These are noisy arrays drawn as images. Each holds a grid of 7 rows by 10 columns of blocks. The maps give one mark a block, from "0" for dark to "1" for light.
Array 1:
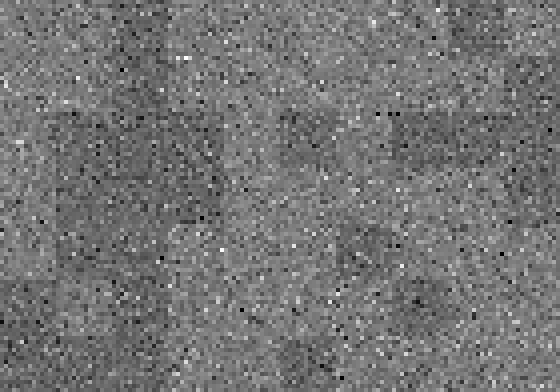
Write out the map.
1 1 0 1 1 1 1 1 0 1
1 1 0 1 1 1 1 1 1 0
1 0 0 0 1 0 1 0 0 0
1 0 0 0 1 1 1 1 1 0
1 0 0 1 1 1 0 1 1 1
0 1 0 1 1 1 1 0 1 1
0 0 0 1 1 0 1 1 1 1
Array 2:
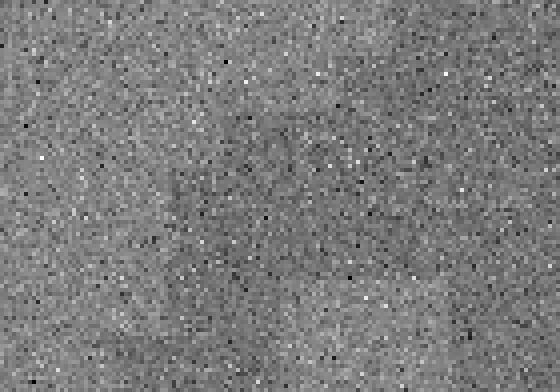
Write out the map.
1 1 1 1 1 1 1 0 0 0
1 1 1 1 1 1 0 0 0 0
1 1 1 1 0 0 0 0 0 0
1 1 1 0 0 0 0 0 0 0
1 1 1 0 0 0 0 0 0 0
1 1 1 0 0 1 1 1 0 0
1 1 0 0 0 1 1 1 0 0
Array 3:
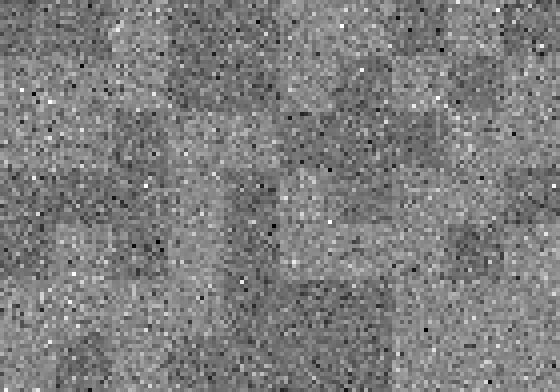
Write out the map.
0 0 1 0 0 1 1 0 1 0
1 1 1 0 0 1 0 1 0 1
1 1 0 1 1 0 0 0 1 1
0 0 0 1 0 1 0 1 1 0
0 1 0 1 0 1 1 1 0 1
1 1 1 1 0 0 0 1 1 1
1 0 1 0 0 0 0 1 1 1
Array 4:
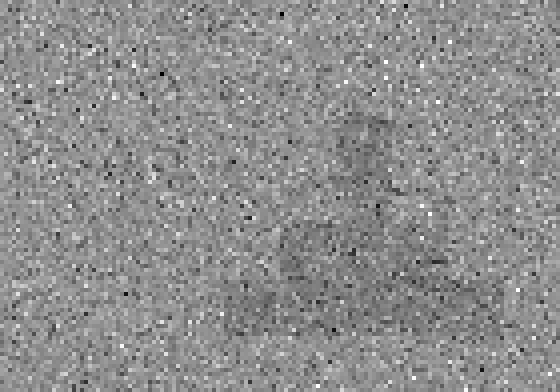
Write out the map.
1 1 1 1 1 1 1 1 1 1
1 1 1 1 1 1 1 1 1 1
1 1 1 1 1 1 0 1 1 1
1 1 1 1 1 1 0 1 1 1
1 1 1 1 1 0 0 0 1 1
1 1 1 1 0 0 0 0 0 1
1 1 1 1 1 1 1 1 1 1
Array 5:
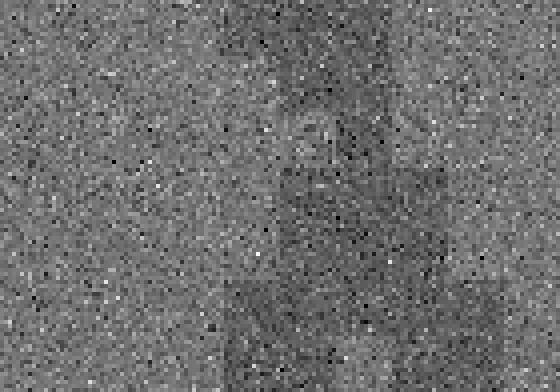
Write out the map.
1 1 1 1 0 0 0 1 1 1
1 1 1 1 1 0 0 1 1 1
1 1 1 1 1 1 0 1 1 1
1 1 1 1 1 0 0 0 1 1
1 1 1 1 1 0 0 0 1 1
1 1 1 1 0 0 0 0 0 1
1 1 1 1 0 0 1 0 0 1
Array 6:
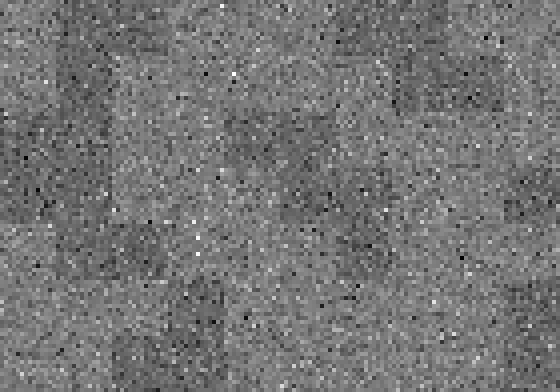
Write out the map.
1 0 0 1 1 1 0 0 1 1
1 0 1 1 1 1 1 0 0 1
0 0 1 1 0 0 1 1 1 1
0 0 1 1 1 0 0 1 1 0
1 0 0 1 1 1 0 1 1 1
1 1 1 0 1 1 1 1 1 0
1 1 0 0 1 1 1 1 1 0
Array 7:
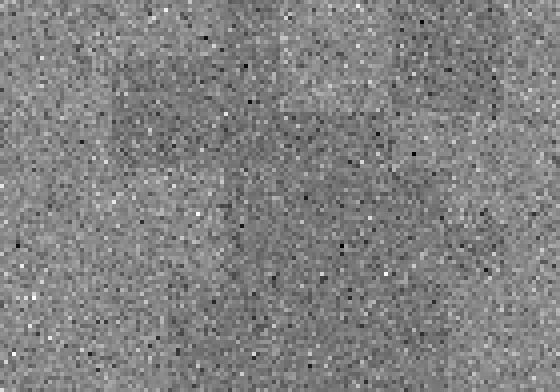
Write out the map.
1 1 1 1 0 1 1 0 0 1
1 1 0 0 0 1 1 0 0 1
1 1 0 0 0 0 0 1 1 1
1 1 1 1 0 0 0 0 1 1
1 1 1 1 0 0 0 0 0 1
1 1 1 0 0 0 0 0 1 1
1 1 1 0 0 0 0 0 1 1
